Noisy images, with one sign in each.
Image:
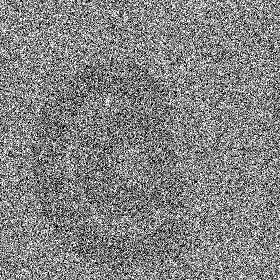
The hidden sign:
at sign
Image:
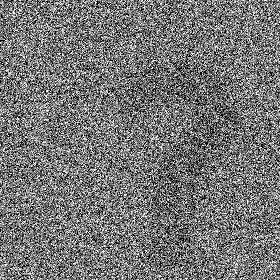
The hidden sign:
question mark
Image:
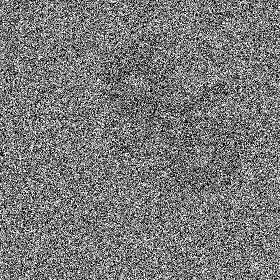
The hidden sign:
percent sign
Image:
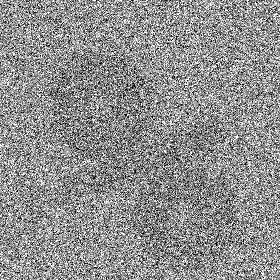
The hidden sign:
percent sign
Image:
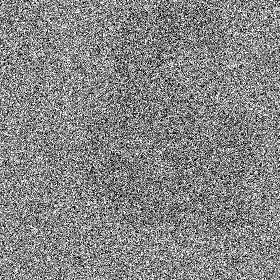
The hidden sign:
ampersand
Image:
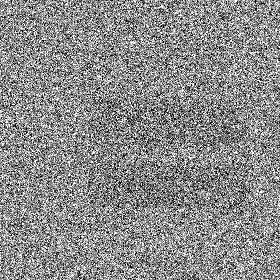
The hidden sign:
equals sign
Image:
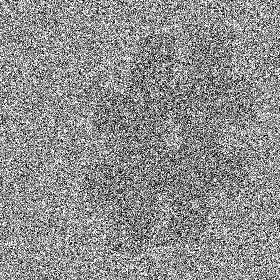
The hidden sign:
hash sign
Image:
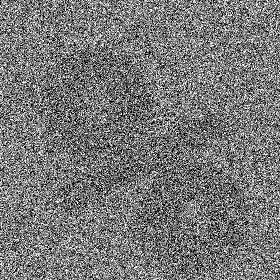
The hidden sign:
percent sign
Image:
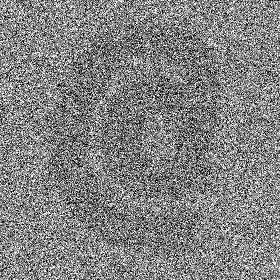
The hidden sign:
at sign
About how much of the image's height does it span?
nearly all
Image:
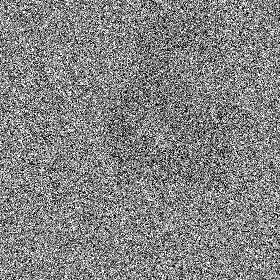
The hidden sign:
ampersand
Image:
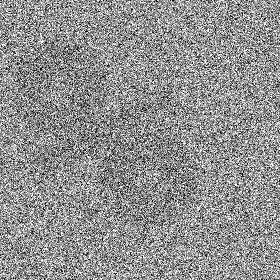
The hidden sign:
percent sign
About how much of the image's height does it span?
two thirds
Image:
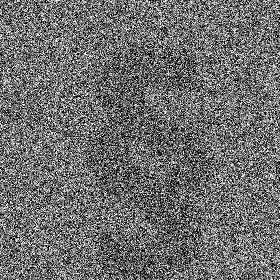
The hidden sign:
section sign
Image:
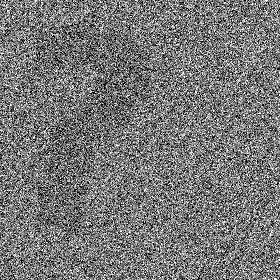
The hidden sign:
question mark
